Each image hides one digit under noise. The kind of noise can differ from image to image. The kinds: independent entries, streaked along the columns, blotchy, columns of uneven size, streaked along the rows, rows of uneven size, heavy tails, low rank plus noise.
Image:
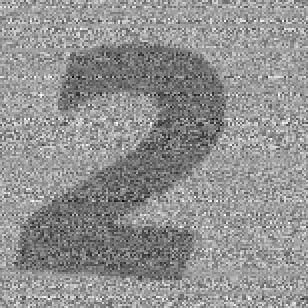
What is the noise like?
rows of uneven size
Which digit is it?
2
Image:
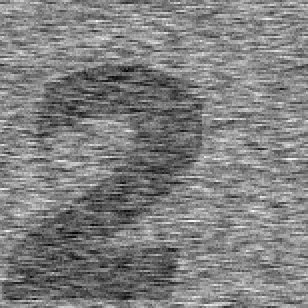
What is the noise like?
streaked along the rows
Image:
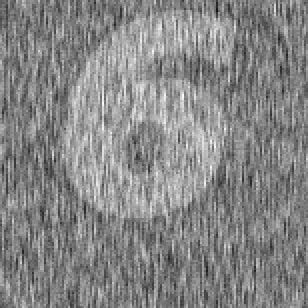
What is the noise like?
streaked along the columns
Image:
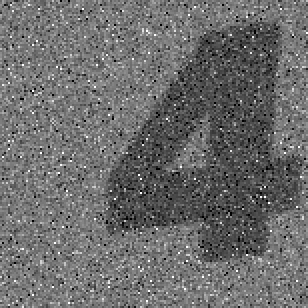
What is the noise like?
heavy tails
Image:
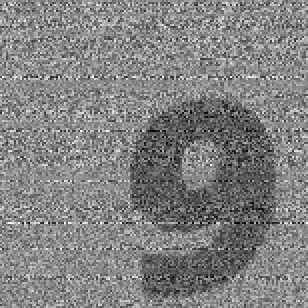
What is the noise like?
rows of uneven size
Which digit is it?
9
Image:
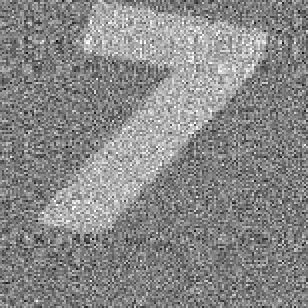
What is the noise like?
low rank plus noise
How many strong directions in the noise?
three or four
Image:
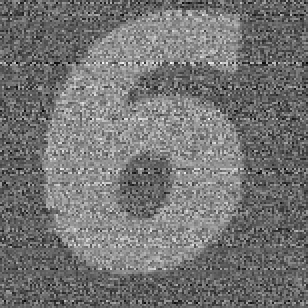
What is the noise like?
rows of uneven size
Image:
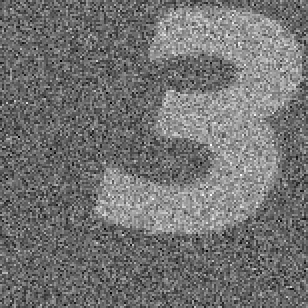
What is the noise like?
independent entries
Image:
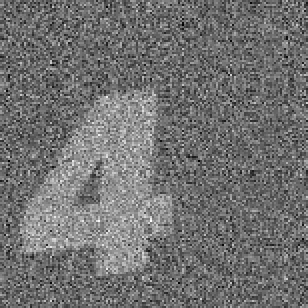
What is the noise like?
low rank plus noise
